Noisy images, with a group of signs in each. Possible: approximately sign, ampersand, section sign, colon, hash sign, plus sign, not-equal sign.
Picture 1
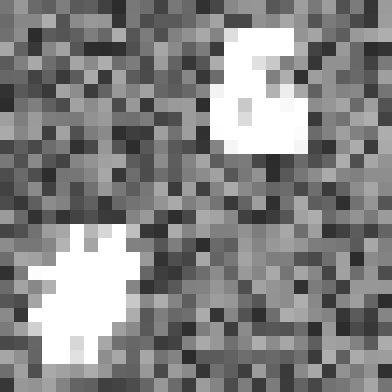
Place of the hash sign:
bottom left
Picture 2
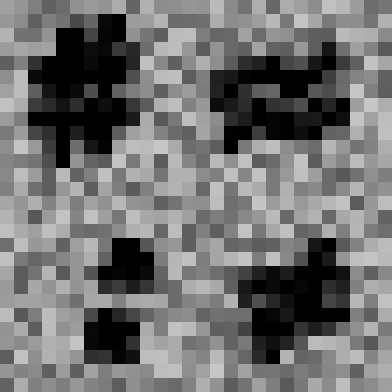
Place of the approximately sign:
top right
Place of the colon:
bottom left
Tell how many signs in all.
4
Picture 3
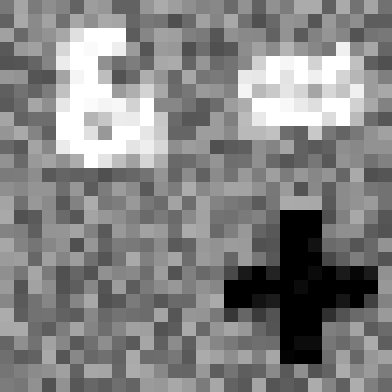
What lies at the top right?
approximately sign
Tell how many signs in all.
3
